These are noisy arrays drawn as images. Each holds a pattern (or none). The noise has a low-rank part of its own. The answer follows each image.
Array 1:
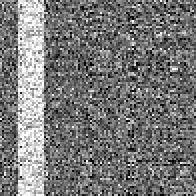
one band of columns
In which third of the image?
left
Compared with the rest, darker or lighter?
lighter
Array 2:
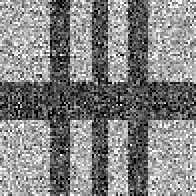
bands of rows crossing bands of columns
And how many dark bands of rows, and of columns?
1 and 3
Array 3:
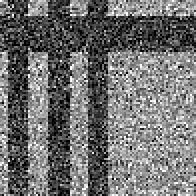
bands of rows crossing bands of columns
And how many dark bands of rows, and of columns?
1 and 3
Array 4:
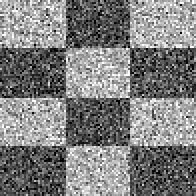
a checkerboard
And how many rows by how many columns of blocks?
4 by 3
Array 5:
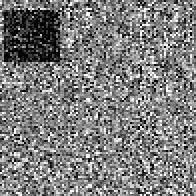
one block
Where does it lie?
top left
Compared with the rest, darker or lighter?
darker
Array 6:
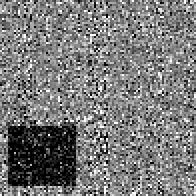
one block
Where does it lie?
bottom left
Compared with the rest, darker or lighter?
darker
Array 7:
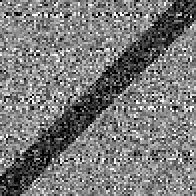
a diagonal band
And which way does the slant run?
bottom left to top right
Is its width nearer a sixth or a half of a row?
a sixth
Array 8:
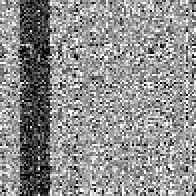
one band of columns
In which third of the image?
left
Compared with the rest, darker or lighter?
darker
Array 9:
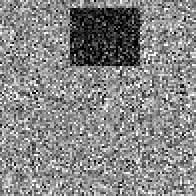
one block
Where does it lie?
top middle
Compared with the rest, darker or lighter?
darker
